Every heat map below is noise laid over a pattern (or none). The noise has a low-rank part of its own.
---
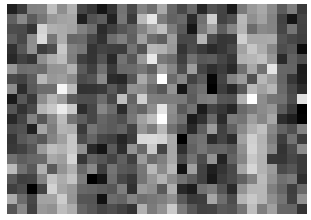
vertical stripes
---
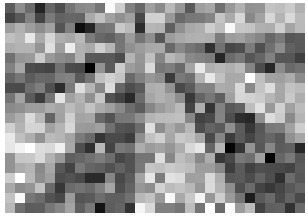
spokes from one point
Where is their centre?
top middle
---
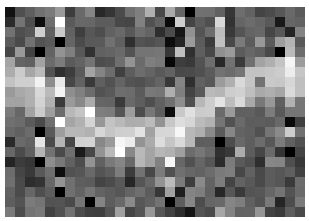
a wavy band
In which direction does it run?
left to right
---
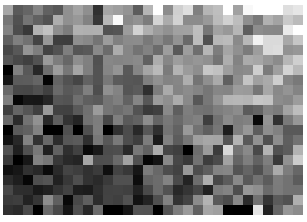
a smooth slope
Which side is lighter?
top right
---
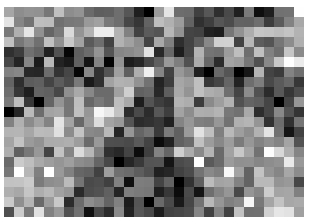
spokes from one point
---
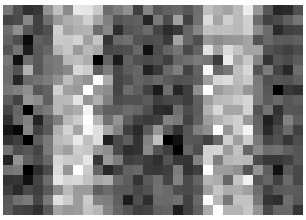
vertical stripes
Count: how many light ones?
2
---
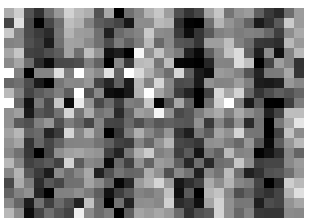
vertical stripes
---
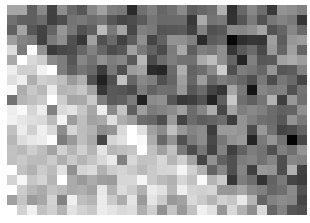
a sharp edge
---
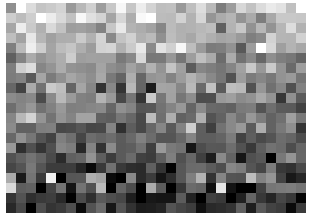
a smooth slope
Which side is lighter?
top
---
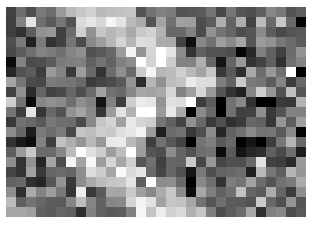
a wavy band
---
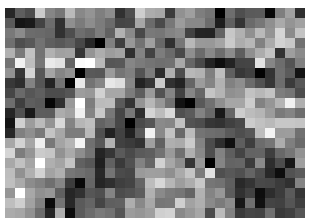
spokes from one point
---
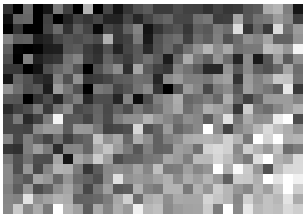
a smooth slope
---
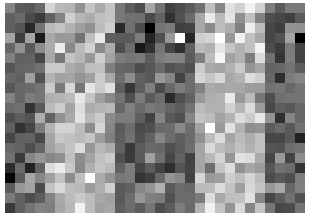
vertical stripes
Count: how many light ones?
2
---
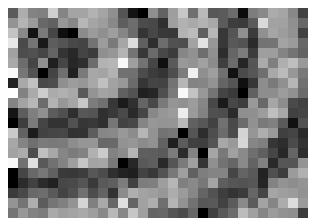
rings round one point
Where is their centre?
top left
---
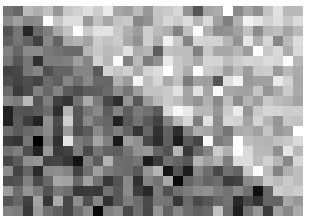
a sharp edge
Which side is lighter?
top right
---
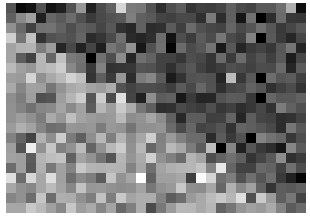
a sharp edge
